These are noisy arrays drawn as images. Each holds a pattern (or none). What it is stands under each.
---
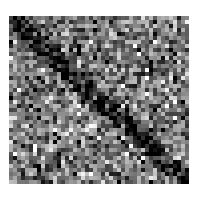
a diagonal band
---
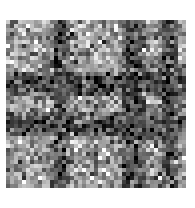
bands of rows crossing bands of columns
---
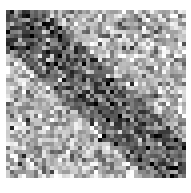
a diagonal band
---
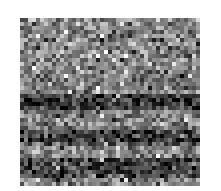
bands of rows
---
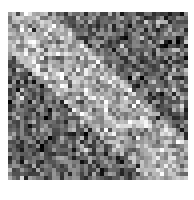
a diagonal band
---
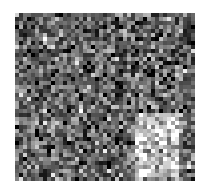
one block
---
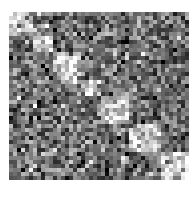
blocks along the diagonal
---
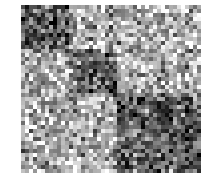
blocks along the diagonal
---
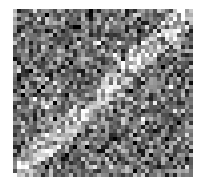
a diagonal band
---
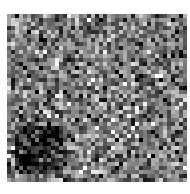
one block
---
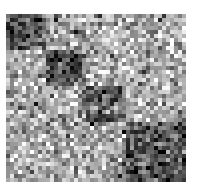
blocks along the diagonal
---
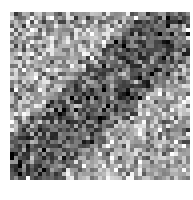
a diagonal band
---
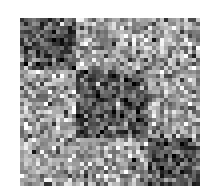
blocks along the diagonal
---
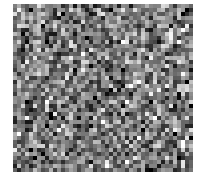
only noise
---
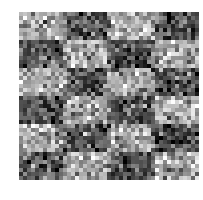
a checkerboard
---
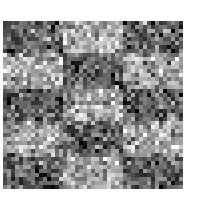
a checkerboard
